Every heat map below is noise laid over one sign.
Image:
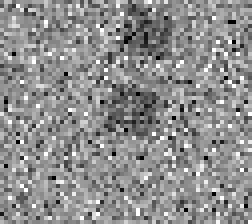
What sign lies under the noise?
colon
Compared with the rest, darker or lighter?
darker
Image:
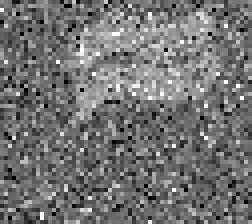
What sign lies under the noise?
approximately sign
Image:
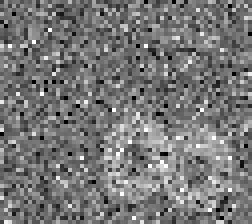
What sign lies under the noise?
infinity sign
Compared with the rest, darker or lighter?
lighter
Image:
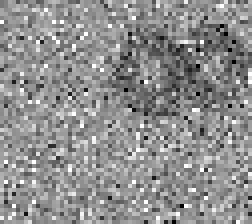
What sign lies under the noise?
infinity sign
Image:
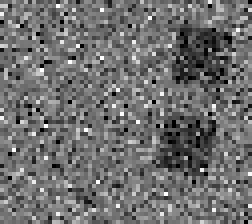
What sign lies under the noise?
colon
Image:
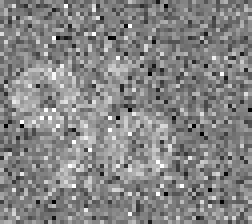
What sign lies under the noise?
percent sign
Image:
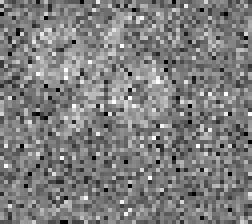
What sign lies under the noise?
percent sign
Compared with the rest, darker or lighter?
lighter
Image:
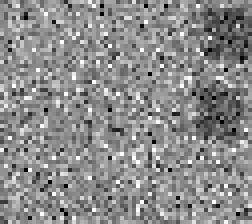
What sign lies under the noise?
colon
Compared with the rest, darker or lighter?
darker
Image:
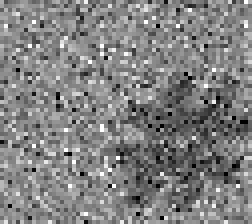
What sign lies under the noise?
hash sign
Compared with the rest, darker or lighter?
darker
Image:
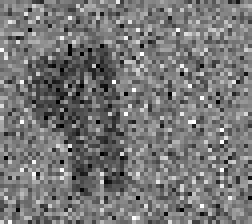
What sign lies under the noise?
pilcrow
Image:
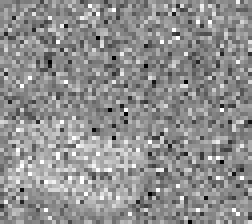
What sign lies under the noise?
approximately sign
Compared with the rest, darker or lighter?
lighter
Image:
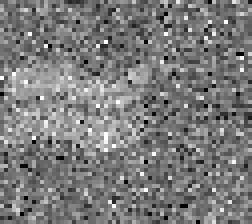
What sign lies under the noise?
approximately sign
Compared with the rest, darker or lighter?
lighter
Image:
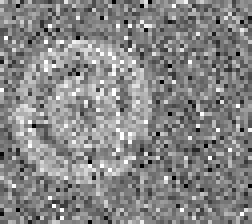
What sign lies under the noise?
at sign
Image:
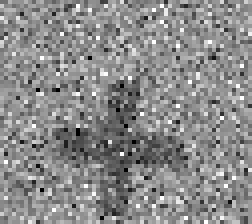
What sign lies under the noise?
plus sign
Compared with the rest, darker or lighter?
darker
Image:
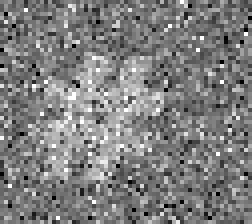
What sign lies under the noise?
hash sign
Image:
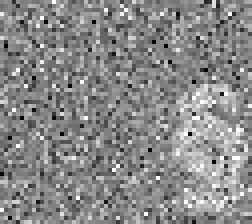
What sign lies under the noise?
section sign
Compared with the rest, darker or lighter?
lighter
